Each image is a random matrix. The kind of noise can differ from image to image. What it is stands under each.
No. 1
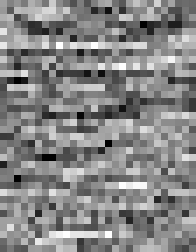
streaked along the rows
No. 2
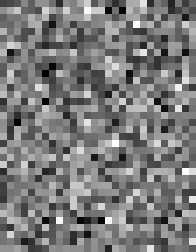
low rank plus noise
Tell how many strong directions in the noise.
one
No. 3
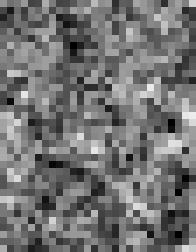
blotchy
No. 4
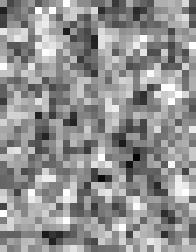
blotchy
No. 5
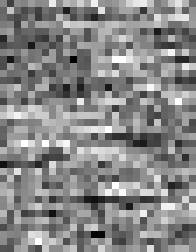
streaked along the rows
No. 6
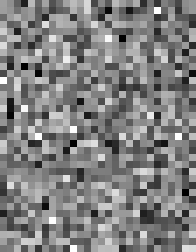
independent entries
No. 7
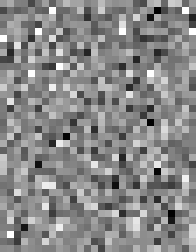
heavy tails
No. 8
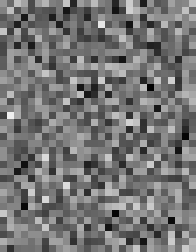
independent entries
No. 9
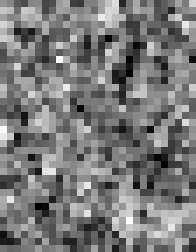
blotchy
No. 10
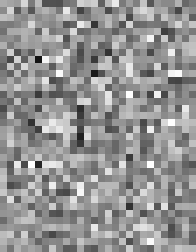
low rank plus noise
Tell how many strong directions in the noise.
three or four
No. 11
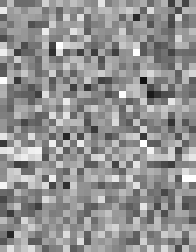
low rank plus noise
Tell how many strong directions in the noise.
two
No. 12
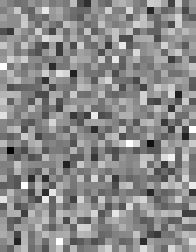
independent entries
